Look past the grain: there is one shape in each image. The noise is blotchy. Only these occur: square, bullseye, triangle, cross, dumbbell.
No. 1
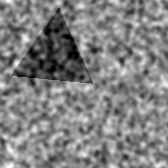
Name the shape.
triangle
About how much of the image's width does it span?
half
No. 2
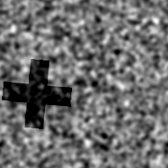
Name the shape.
cross
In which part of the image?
middle left
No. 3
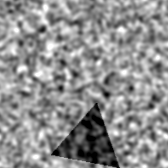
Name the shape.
triangle
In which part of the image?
bottom middle
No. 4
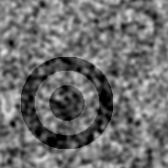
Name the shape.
bullseye
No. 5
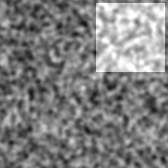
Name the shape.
square
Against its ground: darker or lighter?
lighter
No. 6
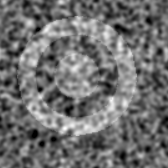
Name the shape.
bullseye
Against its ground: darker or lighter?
lighter
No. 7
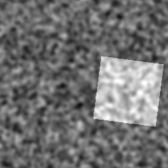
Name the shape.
square
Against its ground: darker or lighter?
lighter
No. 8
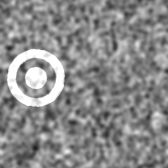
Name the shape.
bullseye
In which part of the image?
middle left
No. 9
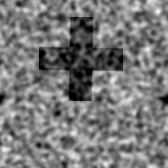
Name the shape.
cross
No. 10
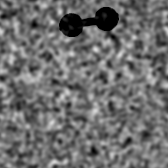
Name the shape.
dumbbell
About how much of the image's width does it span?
a third
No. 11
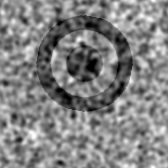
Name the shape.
bullseye
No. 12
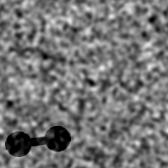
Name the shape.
dumbbell
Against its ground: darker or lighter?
darker
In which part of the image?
bottom left
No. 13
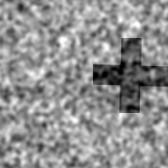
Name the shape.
cross
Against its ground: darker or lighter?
darker
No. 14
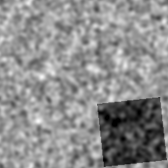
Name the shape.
square
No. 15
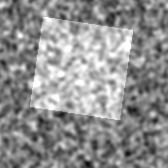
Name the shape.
square
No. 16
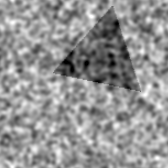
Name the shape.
triangle
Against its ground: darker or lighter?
darker
